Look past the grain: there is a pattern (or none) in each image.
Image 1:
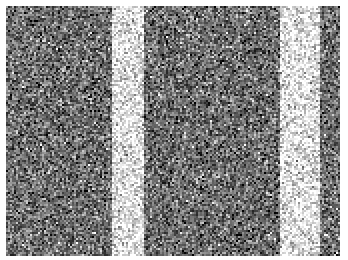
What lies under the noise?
bands of columns
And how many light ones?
2
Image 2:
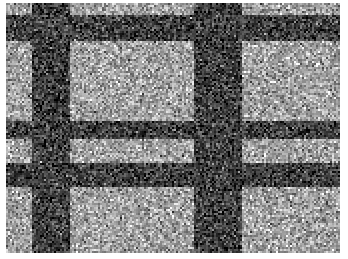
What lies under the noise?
bands of rows crossing bands of columns
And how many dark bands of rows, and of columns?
3 and 2
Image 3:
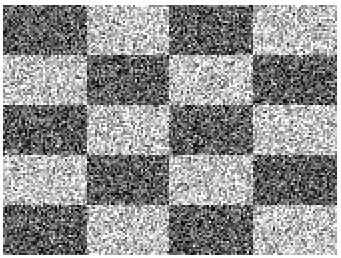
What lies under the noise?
a checkerboard
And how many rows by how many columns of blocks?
5 by 4
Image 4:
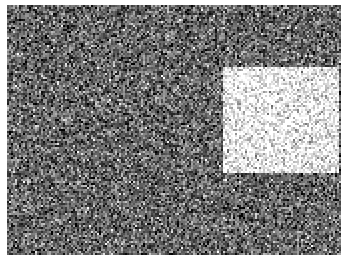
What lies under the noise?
one block
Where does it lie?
middle right
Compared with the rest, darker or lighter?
lighter
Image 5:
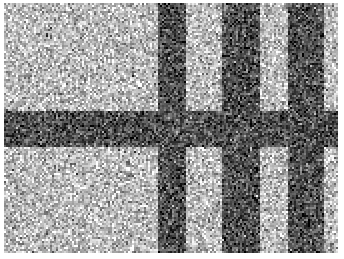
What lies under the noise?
bands of rows crossing bands of columns
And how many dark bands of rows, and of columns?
1 and 3
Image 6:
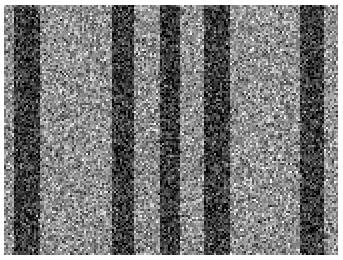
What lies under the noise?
bands of columns
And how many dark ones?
5
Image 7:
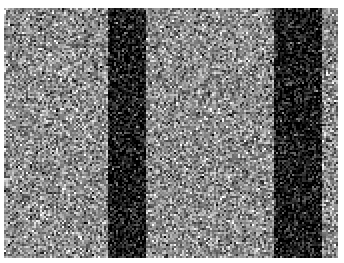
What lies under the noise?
bands of columns
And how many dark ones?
2
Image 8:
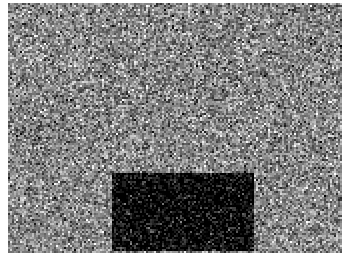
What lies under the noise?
one block
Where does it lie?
bottom middle
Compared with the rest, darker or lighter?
darker
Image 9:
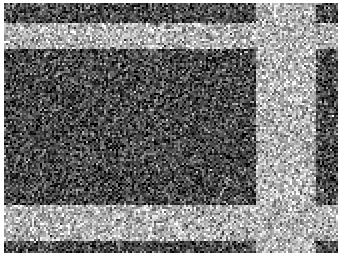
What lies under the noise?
bands of rows crossing bands of columns
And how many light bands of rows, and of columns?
2 and 1
